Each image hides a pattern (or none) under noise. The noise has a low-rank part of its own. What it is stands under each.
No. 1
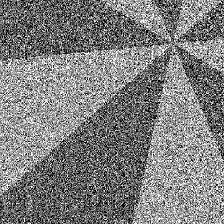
spokes from one point
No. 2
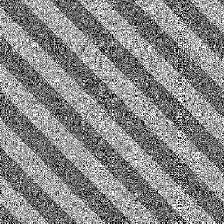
diagonal stripes
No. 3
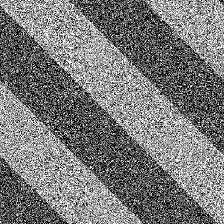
diagonal stripes
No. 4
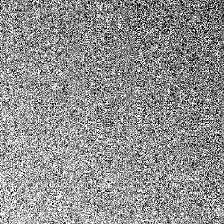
a smooth slope
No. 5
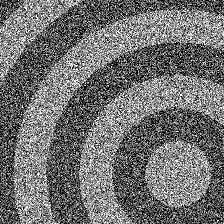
rings round one point
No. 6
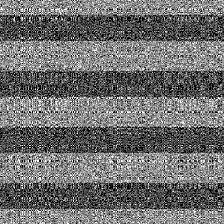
horizontal stripes
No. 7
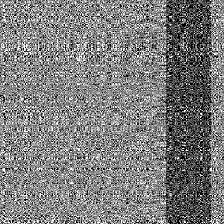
one vertical stripe
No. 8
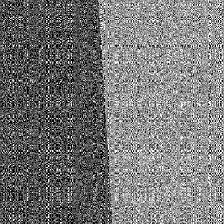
a sharp edge
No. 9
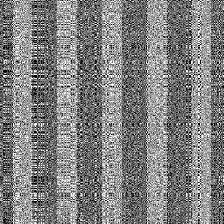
vertical stripes
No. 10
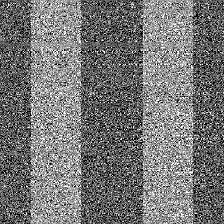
vertical stripes
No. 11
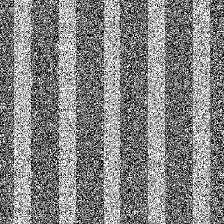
vertical stripes
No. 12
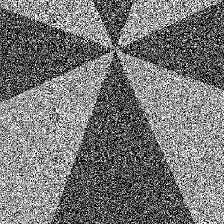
spokes from one point
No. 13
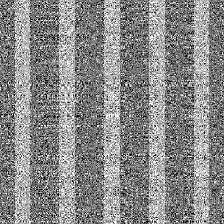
vertical stripes
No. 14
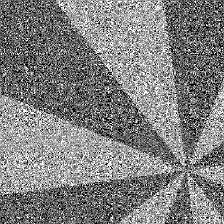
spokes from one point
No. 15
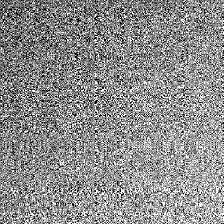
a smooth slope
